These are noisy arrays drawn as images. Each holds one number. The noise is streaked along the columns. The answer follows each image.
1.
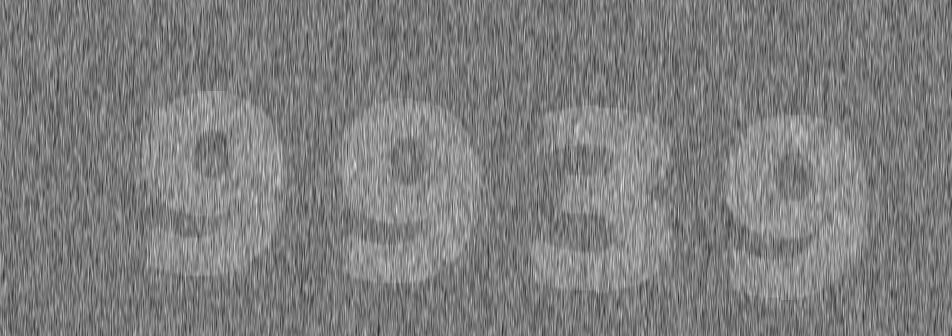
9939
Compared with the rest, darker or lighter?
lighter
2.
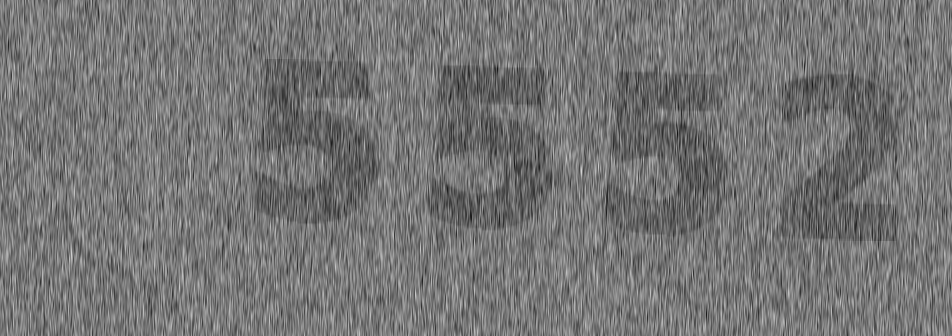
5552
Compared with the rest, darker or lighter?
darker
